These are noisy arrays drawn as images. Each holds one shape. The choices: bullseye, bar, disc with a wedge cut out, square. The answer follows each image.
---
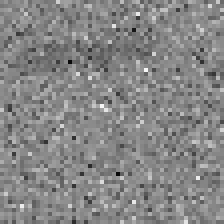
bar
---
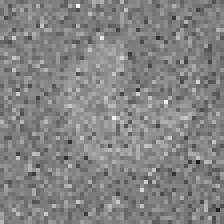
disc with a wedge cut out
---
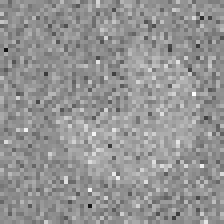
disc with a wedge cut out
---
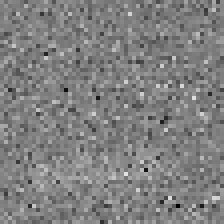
bar
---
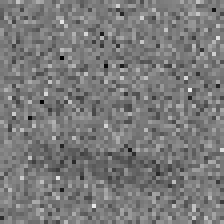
bar
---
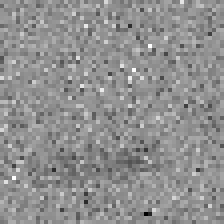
bar
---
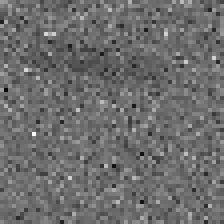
bar
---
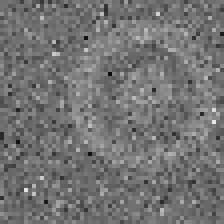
bullseye
